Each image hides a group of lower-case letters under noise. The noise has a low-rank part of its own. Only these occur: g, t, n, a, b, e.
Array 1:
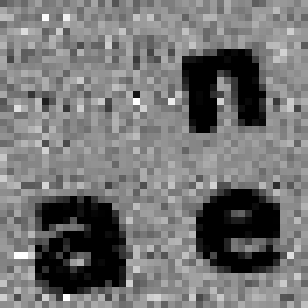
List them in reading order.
top right: n; bottom left: a; bottom right: e
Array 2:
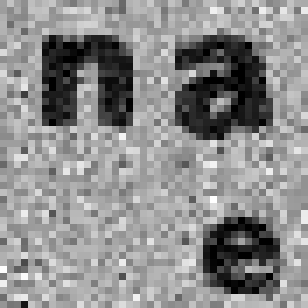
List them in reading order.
top left: n; top right: a; bottom right: e
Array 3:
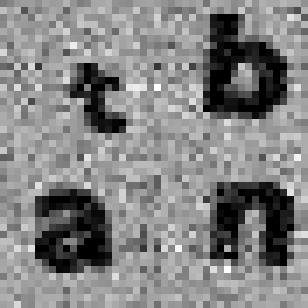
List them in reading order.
top left: t; top right: b; bottom left: a; bottom right: n
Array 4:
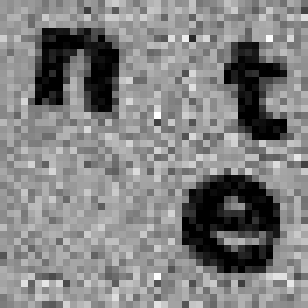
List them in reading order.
top left: n; top right: t; bottom right: e
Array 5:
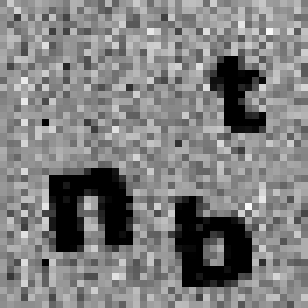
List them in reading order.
top right: t; bottom left: n; bottom right: b
